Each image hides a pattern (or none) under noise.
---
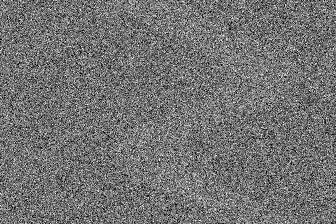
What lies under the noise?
a wavy band
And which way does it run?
top to bottom
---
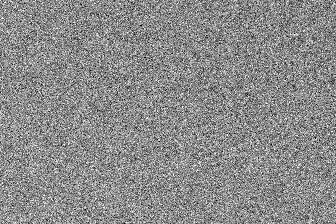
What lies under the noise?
a smooth slope
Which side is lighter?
bottom left
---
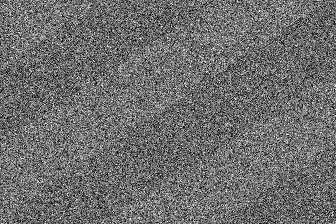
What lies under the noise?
diagonal stripes
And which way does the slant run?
bottom left to top right
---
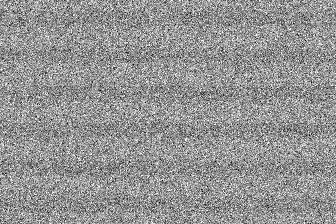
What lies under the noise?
horizontal stripes
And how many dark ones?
6
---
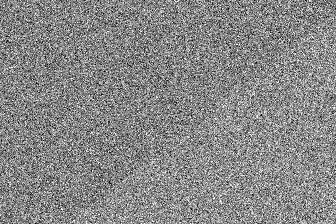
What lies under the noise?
a sharp edge
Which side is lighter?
bottom right
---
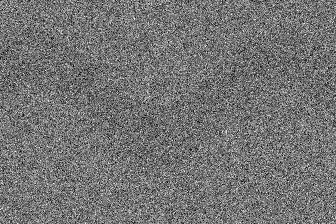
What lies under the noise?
a wavy band
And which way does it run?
left to right
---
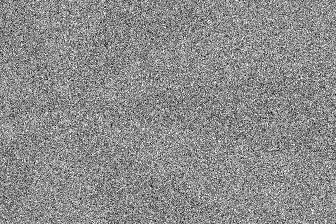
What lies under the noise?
spokes from one point
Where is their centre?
middle left
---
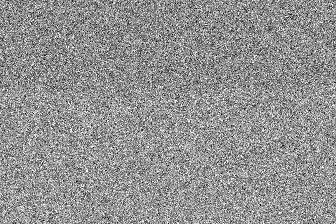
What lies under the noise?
a sharp edge
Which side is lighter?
bottom
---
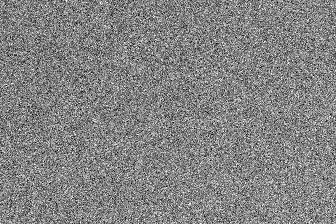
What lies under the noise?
a smooth slope
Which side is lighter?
bottom right
